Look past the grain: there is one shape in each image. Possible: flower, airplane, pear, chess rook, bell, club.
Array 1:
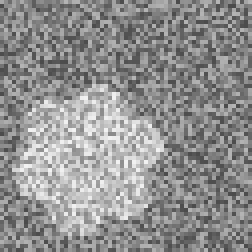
flower
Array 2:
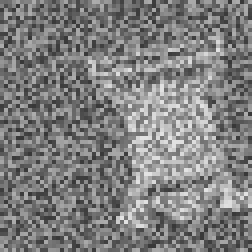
chess rook
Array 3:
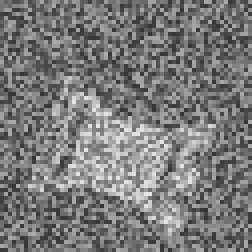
chess rook
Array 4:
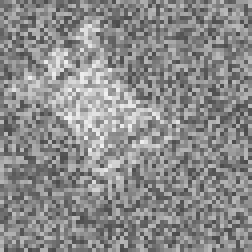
chess rook
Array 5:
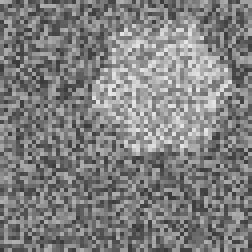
flower
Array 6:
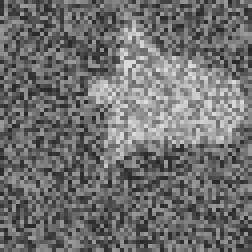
bell
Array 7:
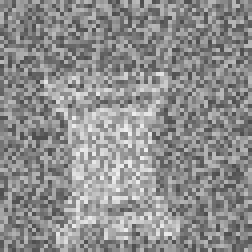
chess rook
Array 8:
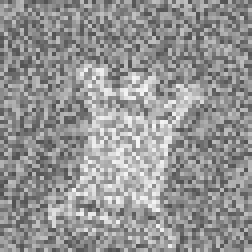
chess rook
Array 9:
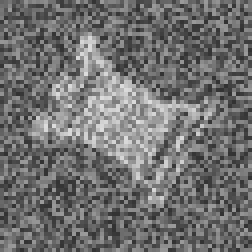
chess rook
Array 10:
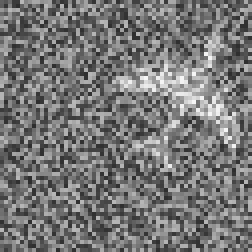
airplane
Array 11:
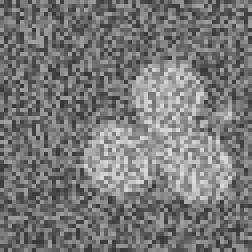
club
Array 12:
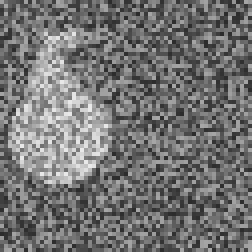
pear
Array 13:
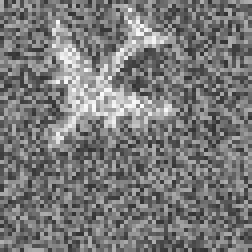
airplane
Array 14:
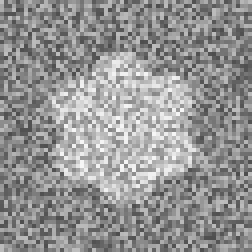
flower
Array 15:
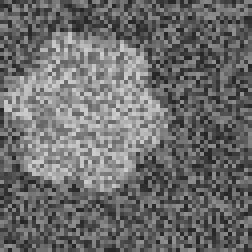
flower
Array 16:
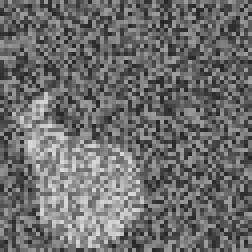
pear
